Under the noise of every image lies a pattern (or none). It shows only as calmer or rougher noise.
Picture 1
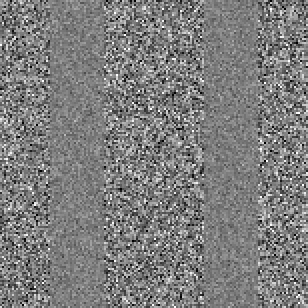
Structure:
vertical stripes
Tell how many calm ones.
2
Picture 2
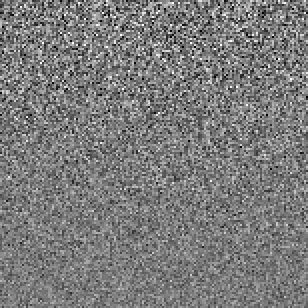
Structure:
a smooth slope
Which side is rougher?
top
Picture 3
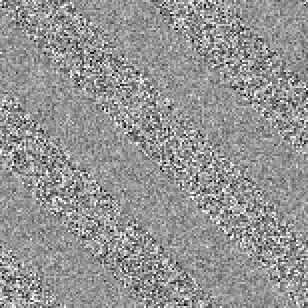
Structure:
diagonal stripes
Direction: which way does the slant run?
top left to bottom right
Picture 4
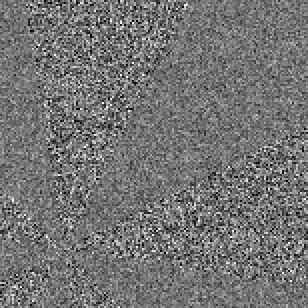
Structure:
spokes from one point
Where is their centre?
bottom left
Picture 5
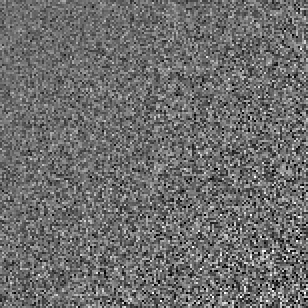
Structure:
a smooth slope
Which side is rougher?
bottom right
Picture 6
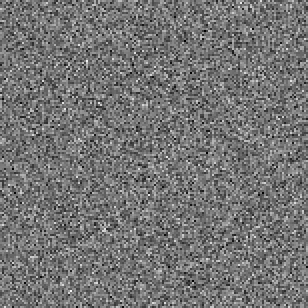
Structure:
only noise
